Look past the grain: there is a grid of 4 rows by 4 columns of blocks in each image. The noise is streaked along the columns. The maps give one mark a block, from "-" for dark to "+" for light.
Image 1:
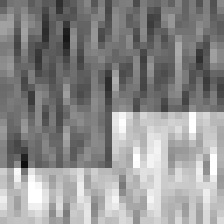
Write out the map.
- - - -
- - - -
- - + +
+ + + +
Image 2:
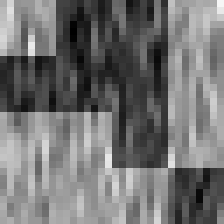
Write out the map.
+ - - +
- - - +
+ + - +
+ + + -
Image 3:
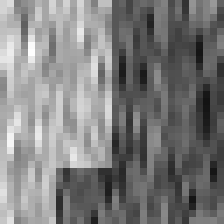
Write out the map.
+ + - -
+ + - -
+ + - -
+ - - -
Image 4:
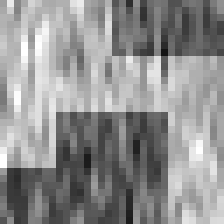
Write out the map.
+ + - -
+ + + +
+ - - +
- - - +
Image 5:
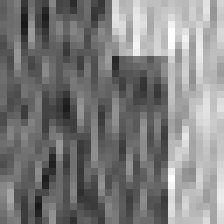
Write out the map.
- - + +
- - - +
- - - +
- - - +
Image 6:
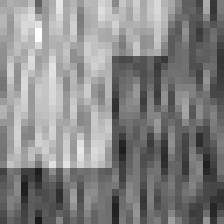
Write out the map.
+ + + -
+ + - -
+ + - -
- - - -
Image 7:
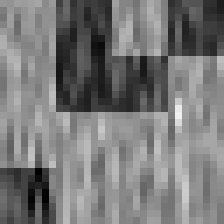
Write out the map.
+ - + -
+ - - +
+ + + +
- + + +
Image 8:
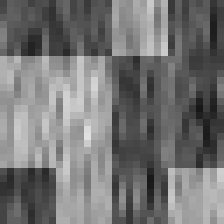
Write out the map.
- - + -
+ + - -
+ + - -
- + - +
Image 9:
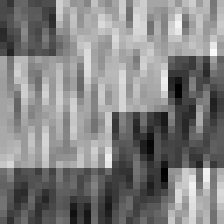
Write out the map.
- + + +
+ + + -
+ + - -
- - - +
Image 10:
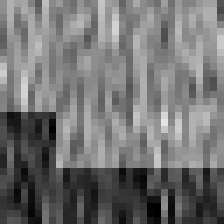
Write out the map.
+ + + +
+ + + +
- + + +
- - - -
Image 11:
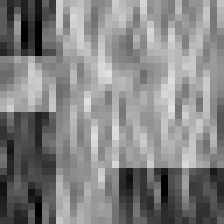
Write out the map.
- + + +
+ + + +
- + + +
- + - -
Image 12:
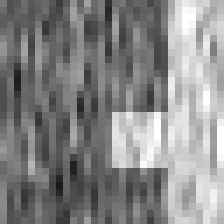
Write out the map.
- - - +
- - - +
- - + +
- - - +
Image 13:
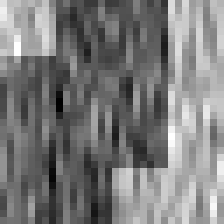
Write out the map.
+ - - +
- - - +
- - - +
- - + +
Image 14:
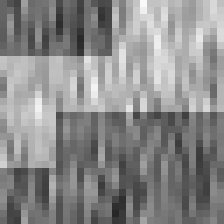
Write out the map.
- - + +
+ + + +
+ - - -
- - - -
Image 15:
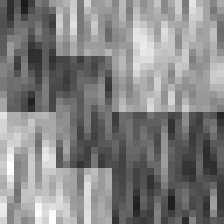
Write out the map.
- + + +
- - + +
+ - - -
+ + - -
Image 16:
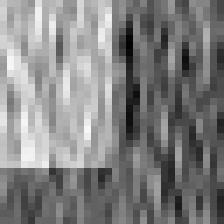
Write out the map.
+ + - -
+ + - -
+ + - -
- - - -
